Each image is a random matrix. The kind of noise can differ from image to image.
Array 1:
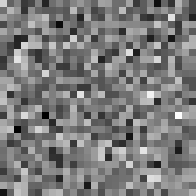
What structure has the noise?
low rank plus noise
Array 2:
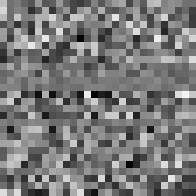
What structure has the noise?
rows of uneven size
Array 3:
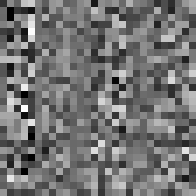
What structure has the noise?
columns of uneven size
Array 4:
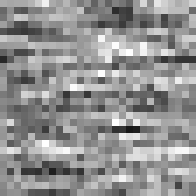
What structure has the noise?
streaked along the rows
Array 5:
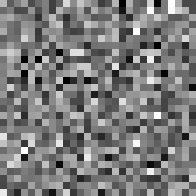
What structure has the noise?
low rank plus noise
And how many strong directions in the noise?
five to eight
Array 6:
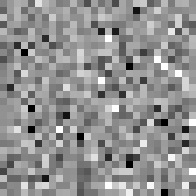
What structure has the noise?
heavy tails
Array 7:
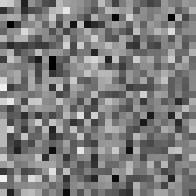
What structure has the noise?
low rank plus noise
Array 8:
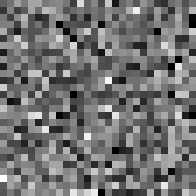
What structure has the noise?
independent entries
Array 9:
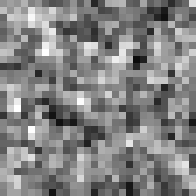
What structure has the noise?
blotchy
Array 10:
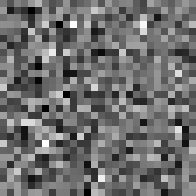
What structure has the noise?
low rank plus noise
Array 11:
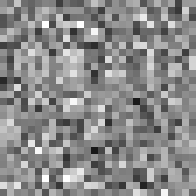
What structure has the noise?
low rank plus noise
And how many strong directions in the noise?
two
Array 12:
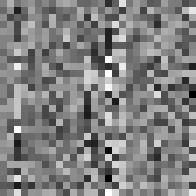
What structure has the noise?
columns of uneven size
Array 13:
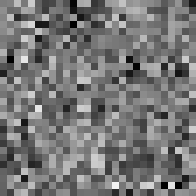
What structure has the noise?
low rank plus noise
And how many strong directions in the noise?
three or four
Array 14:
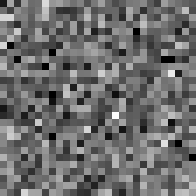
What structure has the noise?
independent entries
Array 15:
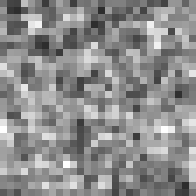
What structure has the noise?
blotchy
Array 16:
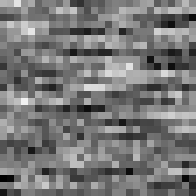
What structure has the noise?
streaked along the rows
